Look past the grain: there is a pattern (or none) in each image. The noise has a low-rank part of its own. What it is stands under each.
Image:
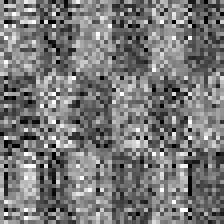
a checkerboard
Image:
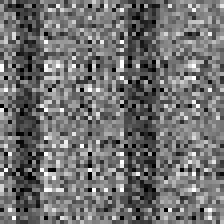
bands of columns
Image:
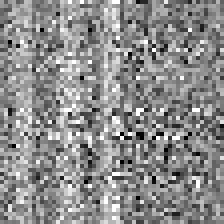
bands of columns
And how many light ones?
3
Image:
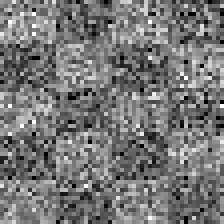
a checkerboard
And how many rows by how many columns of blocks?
5 by 4
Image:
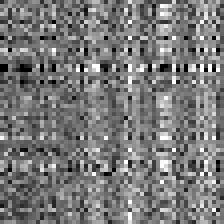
bands of columns
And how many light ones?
4
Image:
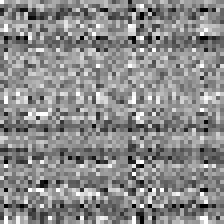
bands of rows
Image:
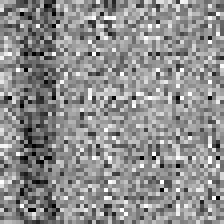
one band of columns
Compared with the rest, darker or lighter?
darker
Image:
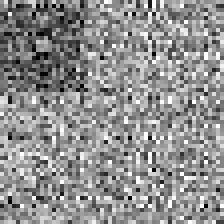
one block
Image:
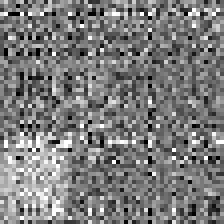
one block
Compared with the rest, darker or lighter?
lighter
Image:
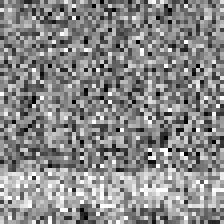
one band of rows
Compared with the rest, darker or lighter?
lighter
